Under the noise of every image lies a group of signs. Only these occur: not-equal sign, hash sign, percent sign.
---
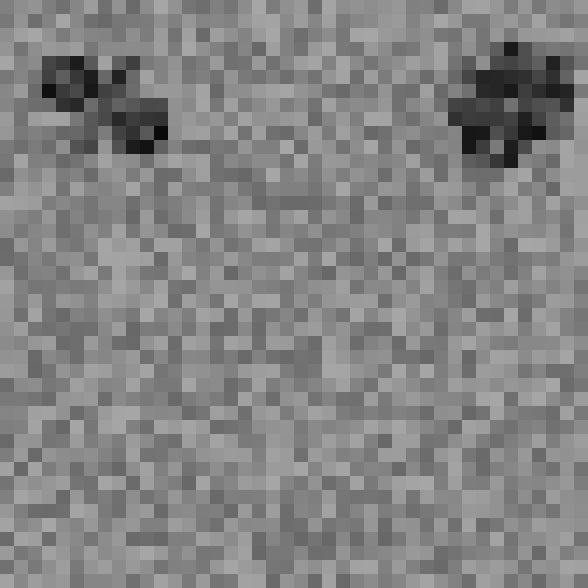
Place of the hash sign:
top right
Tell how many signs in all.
2
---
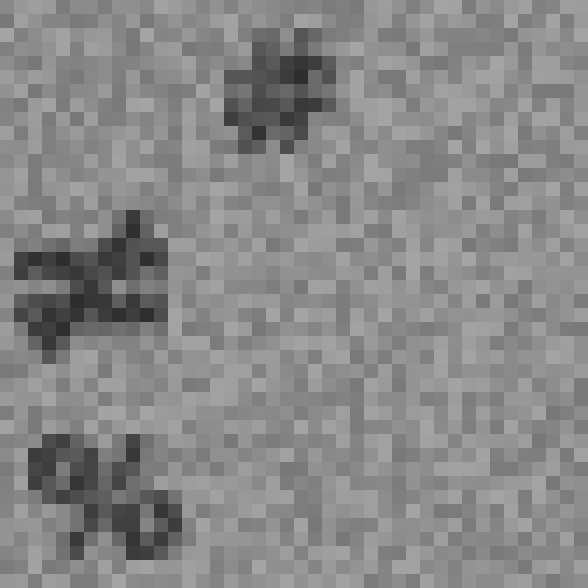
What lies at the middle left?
not-equal sign
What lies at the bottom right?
nothing
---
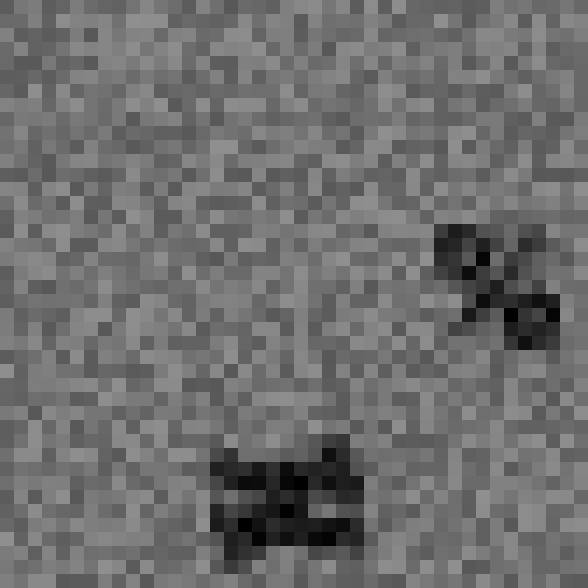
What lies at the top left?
nothing
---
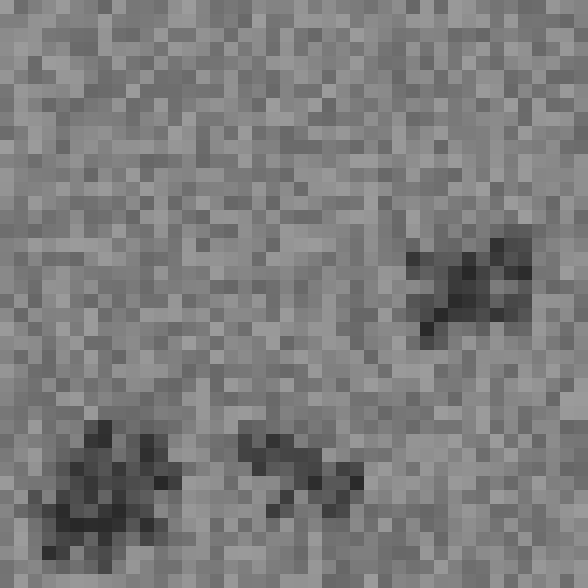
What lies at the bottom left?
hash sign
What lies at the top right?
nothing
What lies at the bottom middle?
percent sign
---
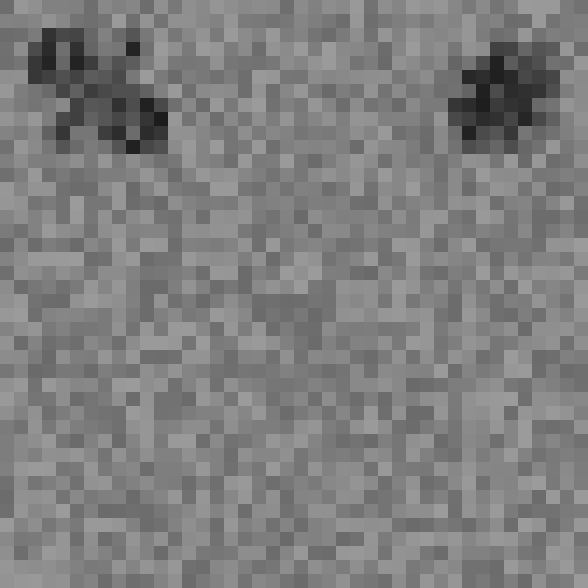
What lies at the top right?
hash sign
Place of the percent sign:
top left
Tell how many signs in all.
2
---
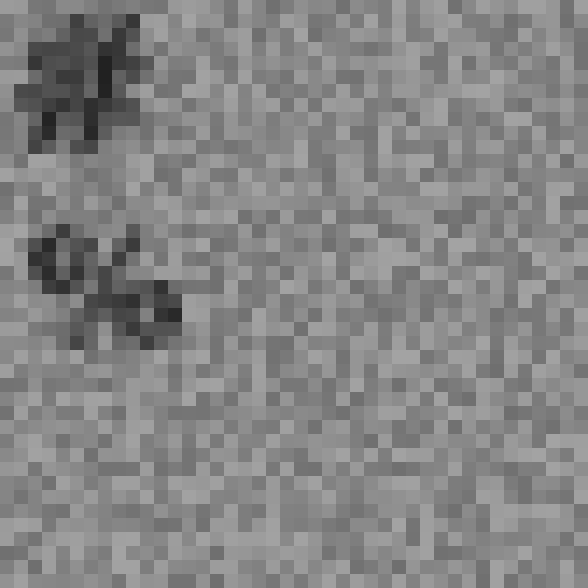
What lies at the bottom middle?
nothing
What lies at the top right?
nothing
